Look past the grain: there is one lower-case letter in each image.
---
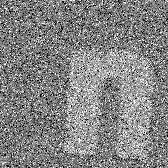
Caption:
light n
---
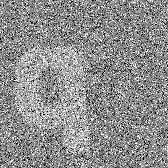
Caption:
light q
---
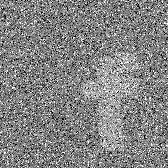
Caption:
light f
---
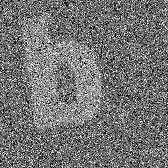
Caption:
light b
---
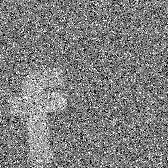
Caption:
light f
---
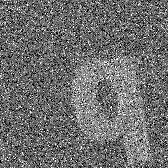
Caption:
light q
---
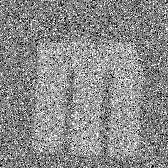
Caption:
light m
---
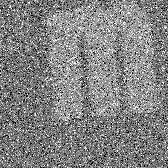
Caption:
light m
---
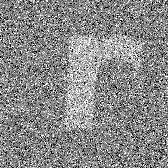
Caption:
light r
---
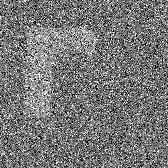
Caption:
light r
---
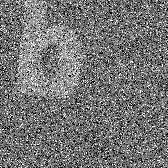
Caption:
light b
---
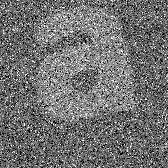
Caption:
light a
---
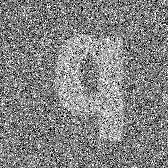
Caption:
light q
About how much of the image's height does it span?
two thirds
